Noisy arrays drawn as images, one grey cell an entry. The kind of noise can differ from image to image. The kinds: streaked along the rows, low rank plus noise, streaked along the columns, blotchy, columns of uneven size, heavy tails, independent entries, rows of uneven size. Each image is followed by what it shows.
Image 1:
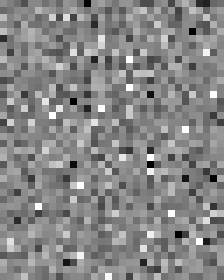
heavy tails
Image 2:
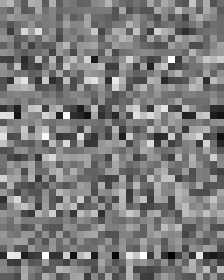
rows of uneven size
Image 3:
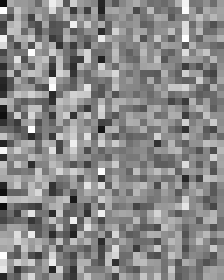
columns of uneven size
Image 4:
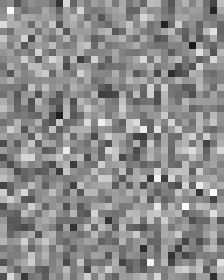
low rank plus noise
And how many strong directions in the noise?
five to eight
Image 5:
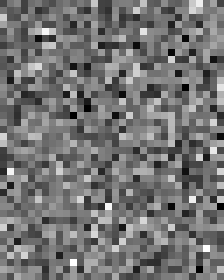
independent entries
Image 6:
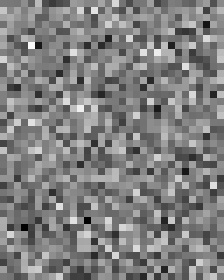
independent entries
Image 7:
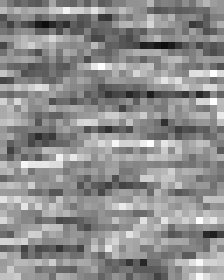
streaked along the rows
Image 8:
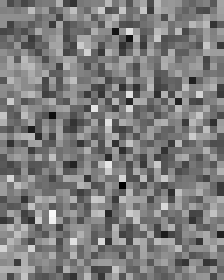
low rank plus noise
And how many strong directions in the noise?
three or four
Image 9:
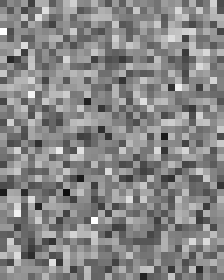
independent entries
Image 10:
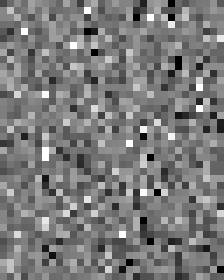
heavy tails
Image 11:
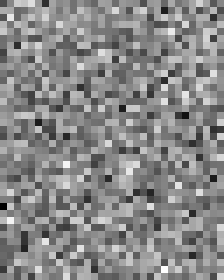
independent entries
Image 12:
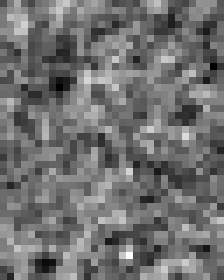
blotchy
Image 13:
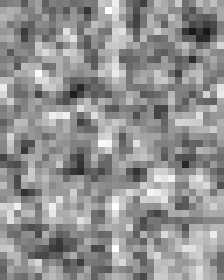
blotchy
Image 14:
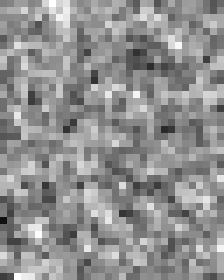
blotchy
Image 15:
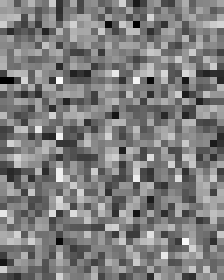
low rank plus noise
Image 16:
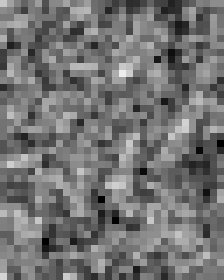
blotchy
